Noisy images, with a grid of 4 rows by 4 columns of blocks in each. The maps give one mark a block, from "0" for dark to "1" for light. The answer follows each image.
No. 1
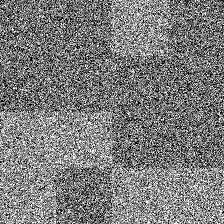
0 0 1 0
0 0 0 0
1 1 0 0
1 0 1 1
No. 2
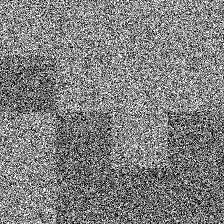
1 1 1 1
0 1 1 1
1 0 1 0
1 0 0 0
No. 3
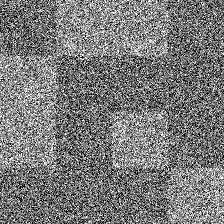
0 1 1 0
1 0 0 0
1 0 1 0
0 0 0 1
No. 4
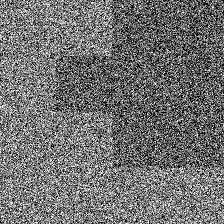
1 1 0 0
1 0 0 0
1 1 0 0
1 1 1 1
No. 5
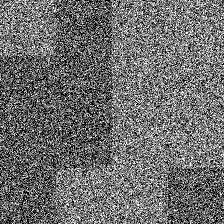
1 0 1 1
0 0 1 1
0 0 1 1
0 1 1 0
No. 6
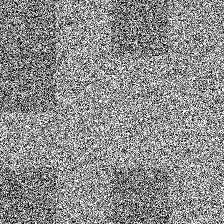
0 1 0 1
0 1 1 1
1 1 1 1
0 1 0 1
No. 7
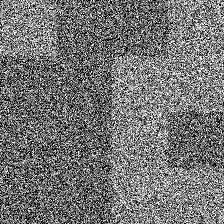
1 0 0 1
0 0 1 1
0 0 1 0
0 0 1 1
